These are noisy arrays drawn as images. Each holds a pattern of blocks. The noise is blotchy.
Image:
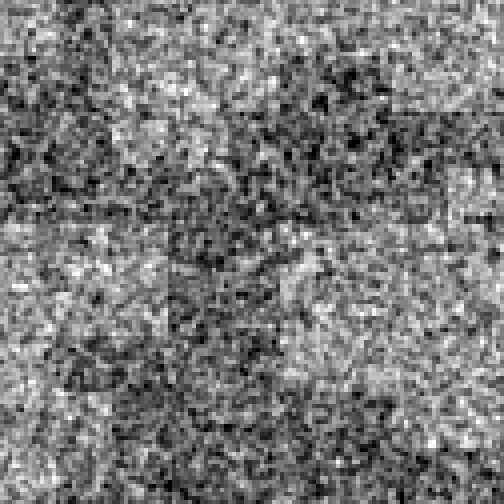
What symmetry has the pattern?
no symmetry
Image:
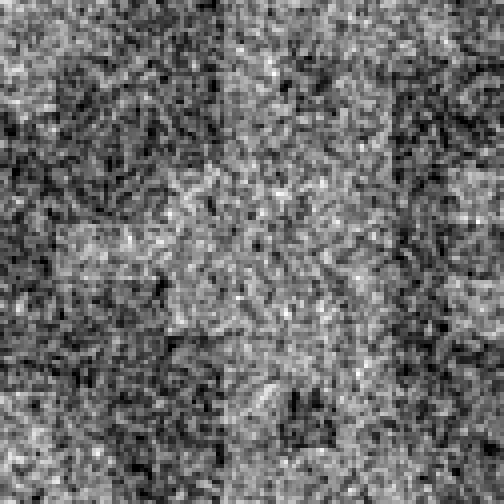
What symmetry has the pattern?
top and bottom mirror each other
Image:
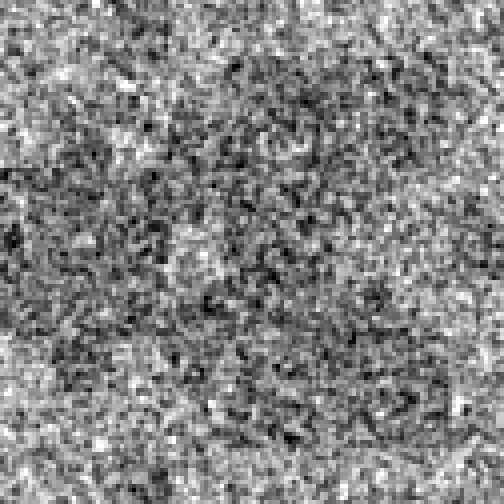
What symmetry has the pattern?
top and bottom mirror each other
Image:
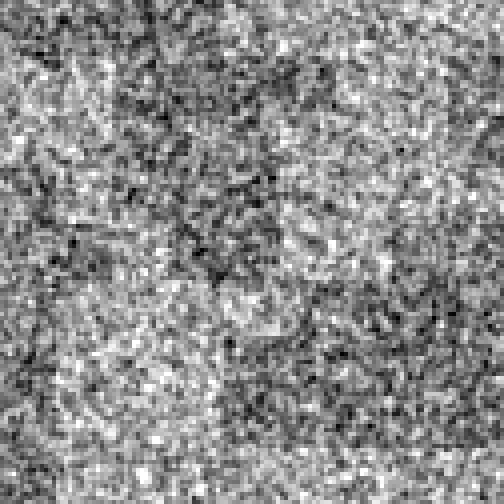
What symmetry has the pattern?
no symmetry
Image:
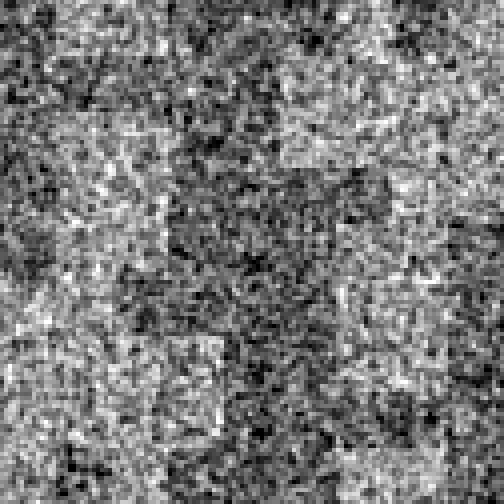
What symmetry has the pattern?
the same after a half turn
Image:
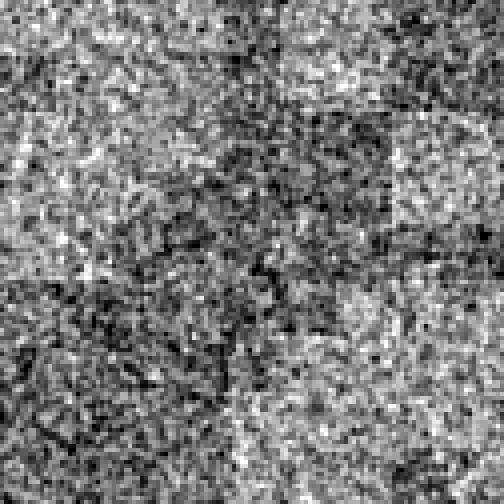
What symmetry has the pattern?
mirrored about the diagonal from the bottom left
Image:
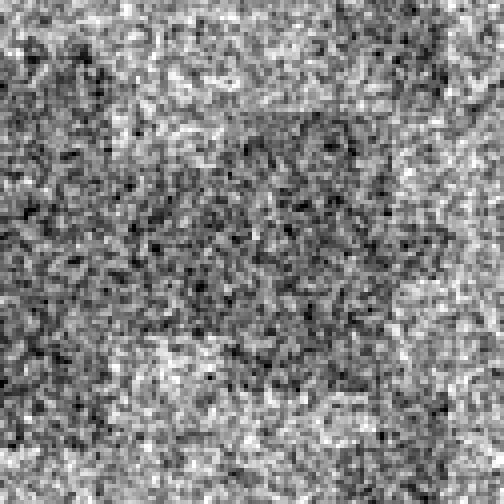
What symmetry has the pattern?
top and bottom mirror each other
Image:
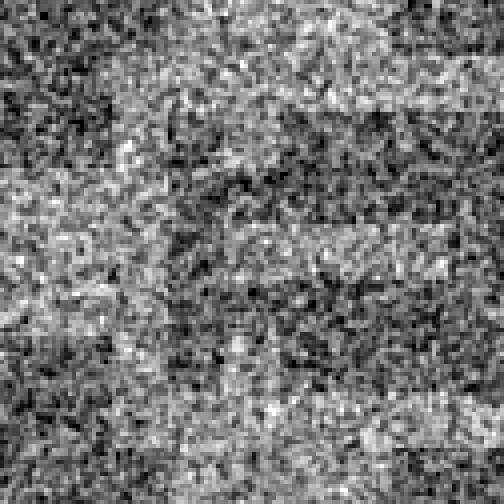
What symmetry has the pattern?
top and bottom mirror each other
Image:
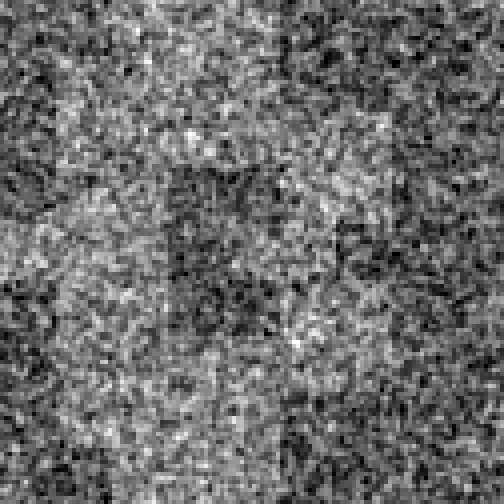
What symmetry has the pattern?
top and bottom mirror each other
